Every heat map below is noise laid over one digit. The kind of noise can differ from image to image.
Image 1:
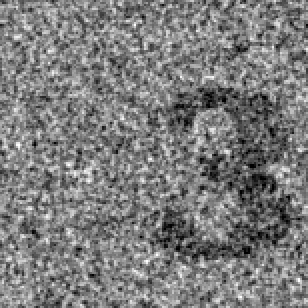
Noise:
blotchy
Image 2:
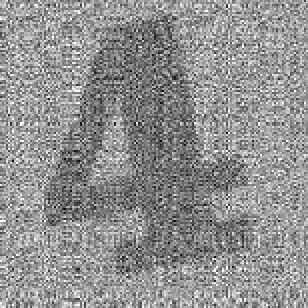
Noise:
low rank plus noise
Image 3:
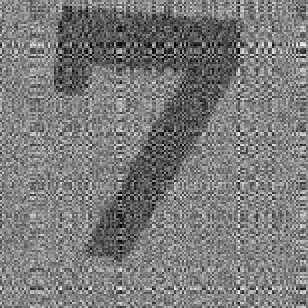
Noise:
low rank plus noise
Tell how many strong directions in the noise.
one
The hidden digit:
7
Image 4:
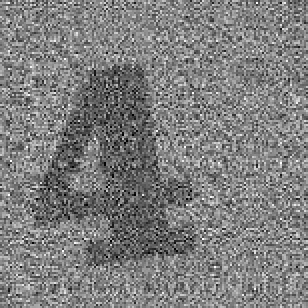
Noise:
low rank plus noise
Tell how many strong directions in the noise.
five to eight
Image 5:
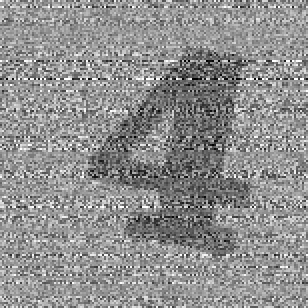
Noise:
rows of uneven size
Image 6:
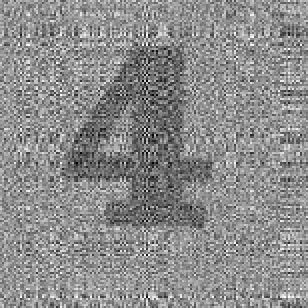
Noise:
low rank plus noise
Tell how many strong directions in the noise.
two
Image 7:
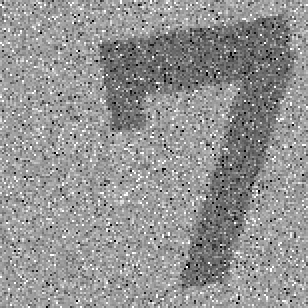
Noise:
heavy tails
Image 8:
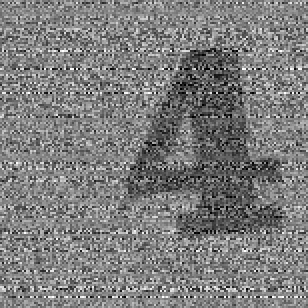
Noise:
rows of uneven size
